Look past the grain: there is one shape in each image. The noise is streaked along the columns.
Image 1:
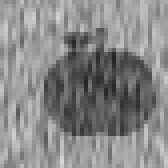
dark apple
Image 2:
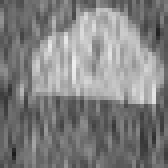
light cloud
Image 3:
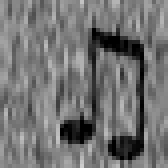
dark pair of musical notes
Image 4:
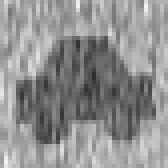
dark car
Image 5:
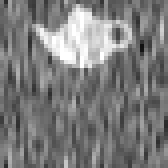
light teapot
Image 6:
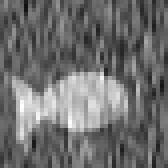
light fish
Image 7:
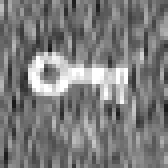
light key
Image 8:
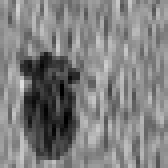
dark footprint
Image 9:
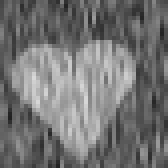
light heart
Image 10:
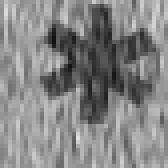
dark asterisk
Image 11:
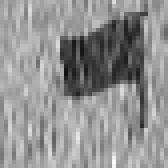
dark flag
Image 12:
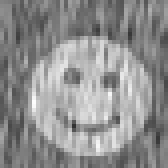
light smiling face
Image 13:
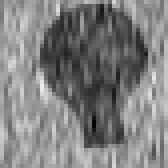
dark light bulb
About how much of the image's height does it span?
nearly all
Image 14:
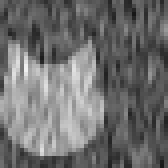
light cat's head
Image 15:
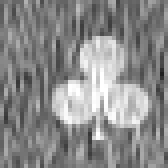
light club
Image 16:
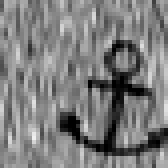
dark anchor
